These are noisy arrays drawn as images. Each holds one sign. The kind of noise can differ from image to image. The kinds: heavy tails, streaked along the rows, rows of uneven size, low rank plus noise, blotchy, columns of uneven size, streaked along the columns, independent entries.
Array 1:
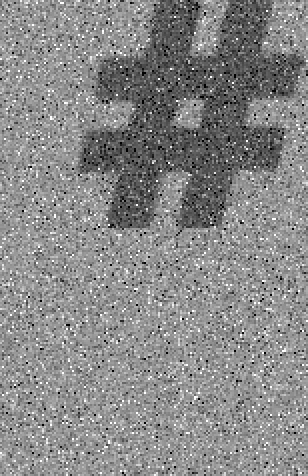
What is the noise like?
heavy tails
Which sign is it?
hash sign
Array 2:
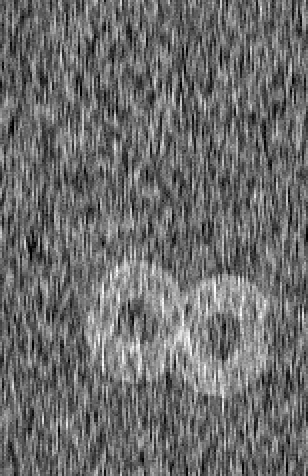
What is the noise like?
streaked along the columns
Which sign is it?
infinity sign
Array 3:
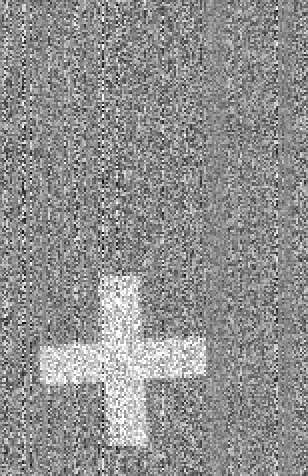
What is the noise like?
columns of uneven size
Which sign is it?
plus sign
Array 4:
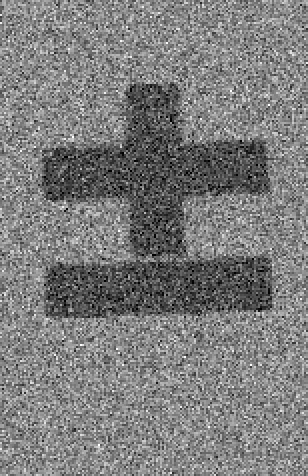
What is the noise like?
independent entries
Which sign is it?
plus-minus sign
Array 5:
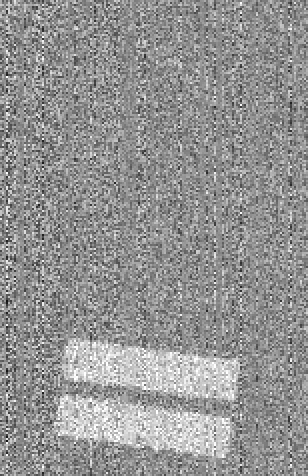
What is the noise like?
columns of uneven size
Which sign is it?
equals sign
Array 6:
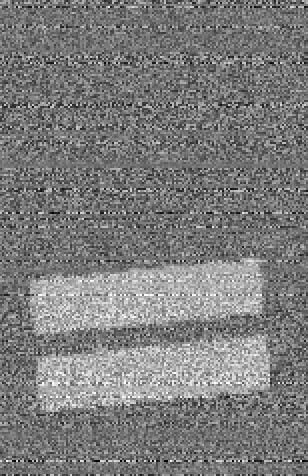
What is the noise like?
rows of uneven size
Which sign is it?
equals sign
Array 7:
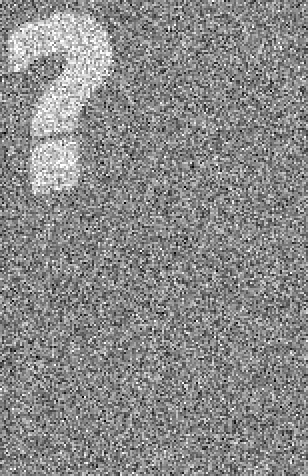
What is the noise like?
independent entries
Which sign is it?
question mark
